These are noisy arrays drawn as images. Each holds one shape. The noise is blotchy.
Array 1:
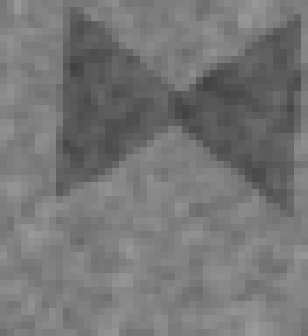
dark bow tie
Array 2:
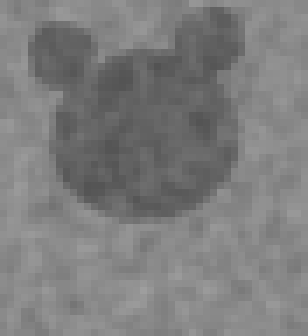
dark bear's head
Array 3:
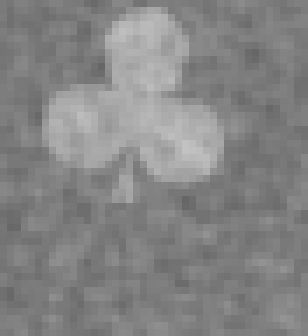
light club
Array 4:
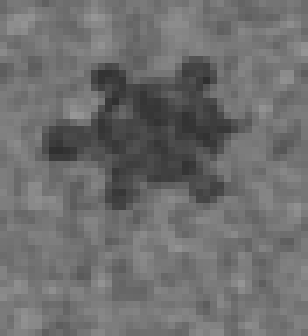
dark turtle
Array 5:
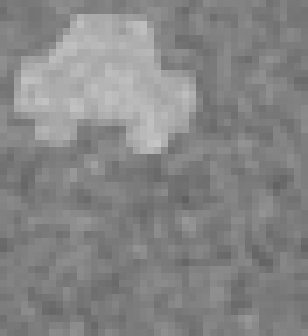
light car
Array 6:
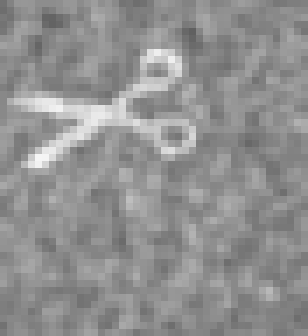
light pair of scissors
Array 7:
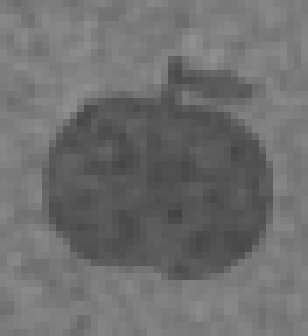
dark apple
